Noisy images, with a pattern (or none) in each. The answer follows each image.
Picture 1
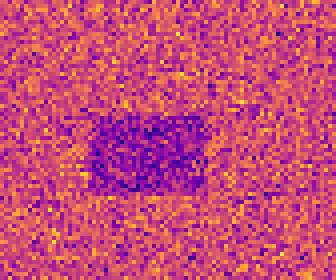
one block
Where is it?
centre
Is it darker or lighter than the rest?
darker
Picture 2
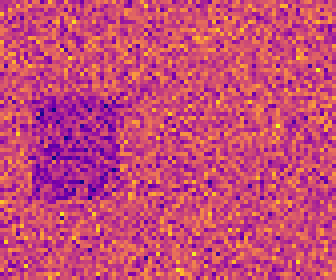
one block
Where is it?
middle left
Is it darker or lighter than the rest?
darker
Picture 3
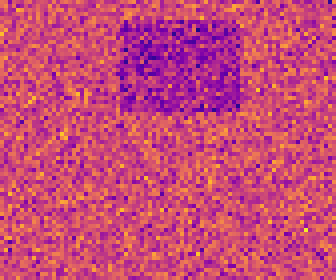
one block
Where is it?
top middle
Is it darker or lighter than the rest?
darker
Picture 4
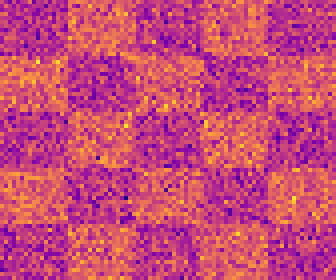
a checkerboard
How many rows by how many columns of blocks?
5 by 5
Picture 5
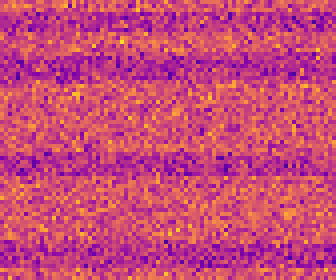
bands of rows
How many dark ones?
4
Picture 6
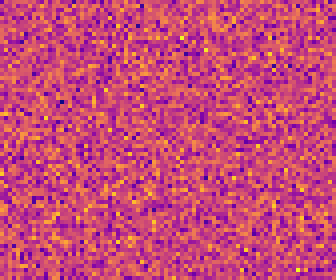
only noise
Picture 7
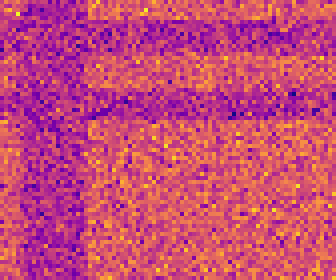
bands of rows crossing bands of columns
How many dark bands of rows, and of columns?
2 and 1
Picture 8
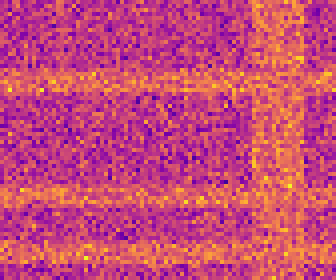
bands of rows crossing bands of columns
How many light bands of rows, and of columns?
3 and 1
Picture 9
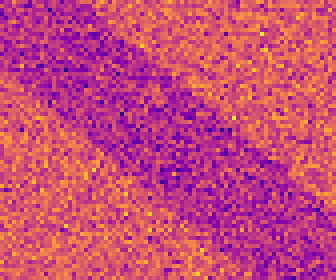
a diagonal band
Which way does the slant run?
top left to bottom right
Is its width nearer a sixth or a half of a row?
a half
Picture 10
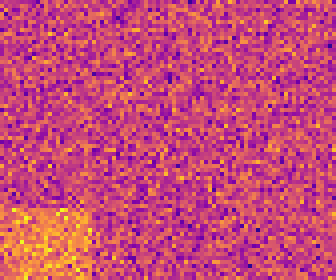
one block
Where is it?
bottom left
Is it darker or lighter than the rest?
lighter
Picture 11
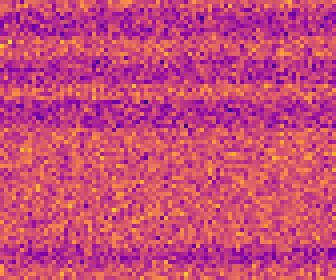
bands of rows
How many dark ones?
4
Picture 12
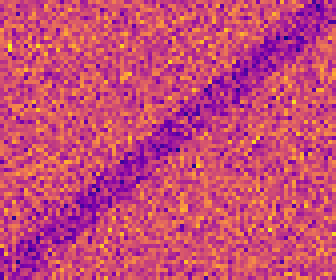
a diagonal band
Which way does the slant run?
bottom left to top right
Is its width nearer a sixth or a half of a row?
a sixth
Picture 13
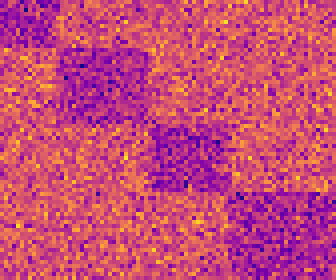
blocks along the diagonal
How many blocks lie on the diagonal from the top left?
4
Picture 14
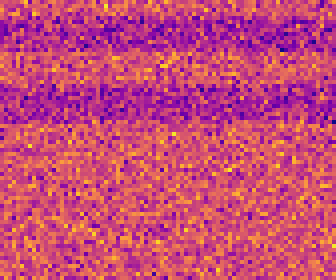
bands of rows
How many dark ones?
2
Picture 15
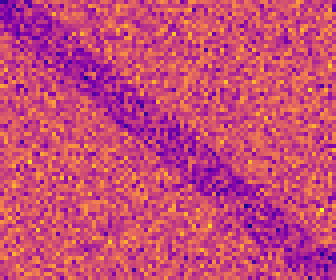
a diagonal band
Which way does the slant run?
top left to bottom right
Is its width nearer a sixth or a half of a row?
a sixth
